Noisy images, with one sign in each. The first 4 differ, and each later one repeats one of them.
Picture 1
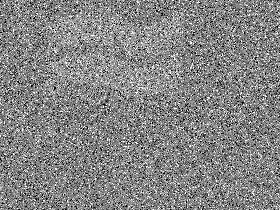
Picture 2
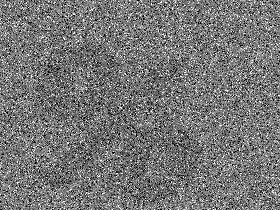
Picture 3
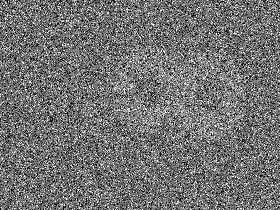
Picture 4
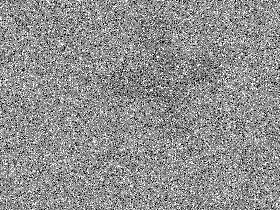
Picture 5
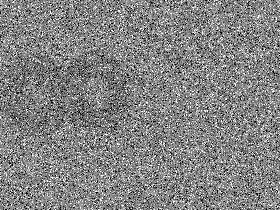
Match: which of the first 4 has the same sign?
3
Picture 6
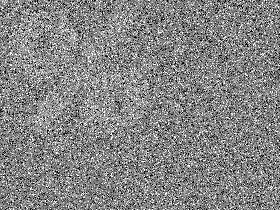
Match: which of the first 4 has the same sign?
2
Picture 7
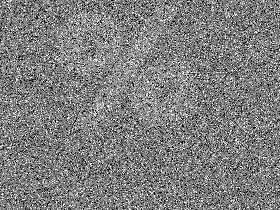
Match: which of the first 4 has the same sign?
2
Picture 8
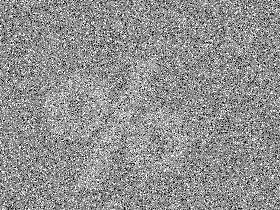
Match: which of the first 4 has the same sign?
2
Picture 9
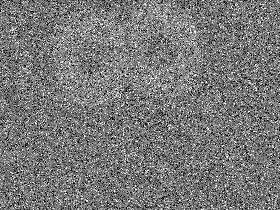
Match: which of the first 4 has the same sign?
3
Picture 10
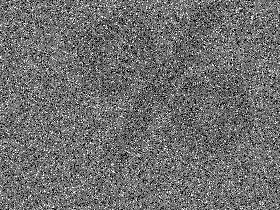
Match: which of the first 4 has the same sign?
2
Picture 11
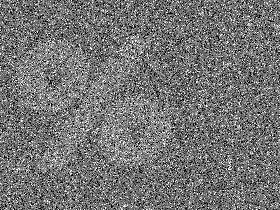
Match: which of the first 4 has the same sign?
2
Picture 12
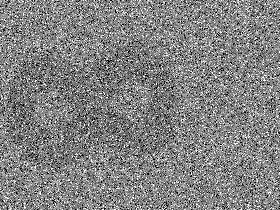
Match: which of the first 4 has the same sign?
3
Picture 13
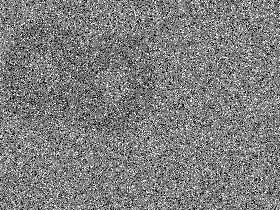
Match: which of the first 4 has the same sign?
3
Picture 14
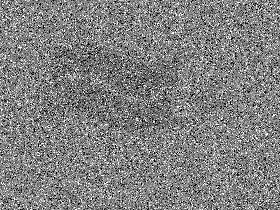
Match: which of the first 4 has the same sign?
1
